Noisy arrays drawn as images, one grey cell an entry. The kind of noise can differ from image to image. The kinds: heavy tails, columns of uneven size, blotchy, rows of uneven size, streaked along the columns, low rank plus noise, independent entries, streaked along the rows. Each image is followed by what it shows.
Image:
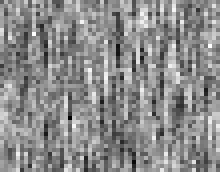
streaked along the columns
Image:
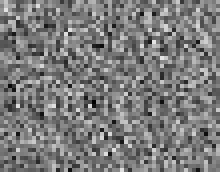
low rank plus noise
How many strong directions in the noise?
one
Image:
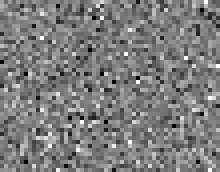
heavy tails
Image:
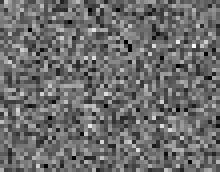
independent entries
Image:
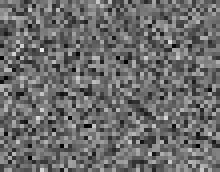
independent entries
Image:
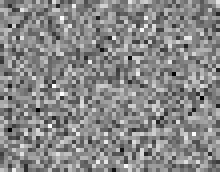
independent entries
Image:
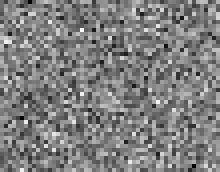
independent entries
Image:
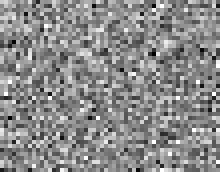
low rank plus noise
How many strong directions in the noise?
two
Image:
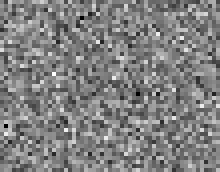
independent entries
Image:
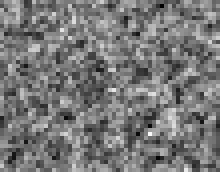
blotchy
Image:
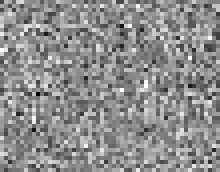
low rank plus noise
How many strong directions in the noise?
five to eight
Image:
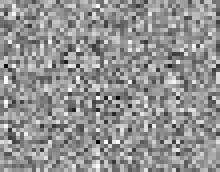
low rank plus noise
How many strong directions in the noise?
three or four
